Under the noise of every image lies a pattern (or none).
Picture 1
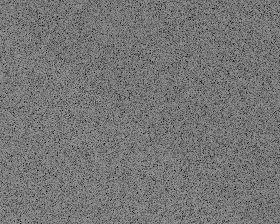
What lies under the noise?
a sharp edge
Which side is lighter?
bottom left
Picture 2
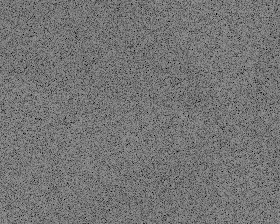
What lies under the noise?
spokes from one point
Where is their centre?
middle right
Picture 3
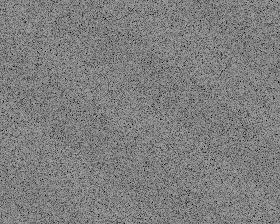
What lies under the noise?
diagonal stripes
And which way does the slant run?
top left to bottom right
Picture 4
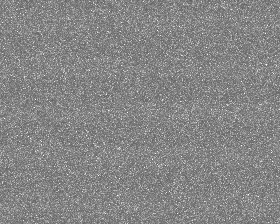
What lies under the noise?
horizontal stripes
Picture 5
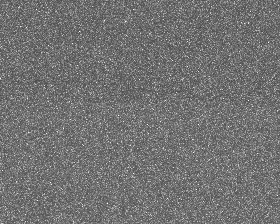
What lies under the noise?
a sharp edge
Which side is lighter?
bottom
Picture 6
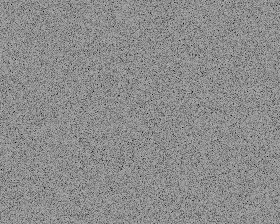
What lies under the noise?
only noise
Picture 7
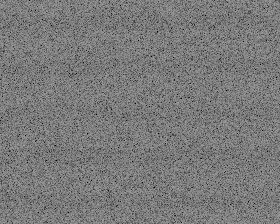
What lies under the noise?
horizontal stripes
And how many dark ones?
5
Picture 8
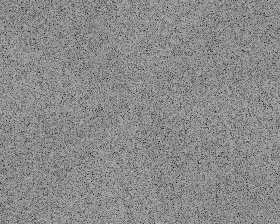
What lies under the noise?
spokes from one point
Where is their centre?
centre
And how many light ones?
4
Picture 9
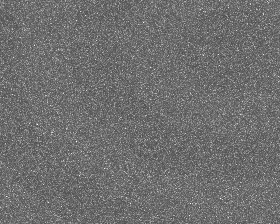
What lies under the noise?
rings round one point
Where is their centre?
top right
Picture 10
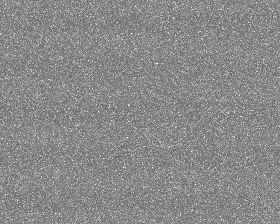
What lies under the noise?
horizontal stripes
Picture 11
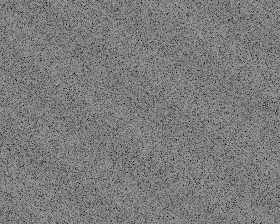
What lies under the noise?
diagonal stripes
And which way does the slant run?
top left to bottom right
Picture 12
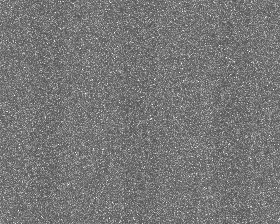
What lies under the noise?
vertical stripes
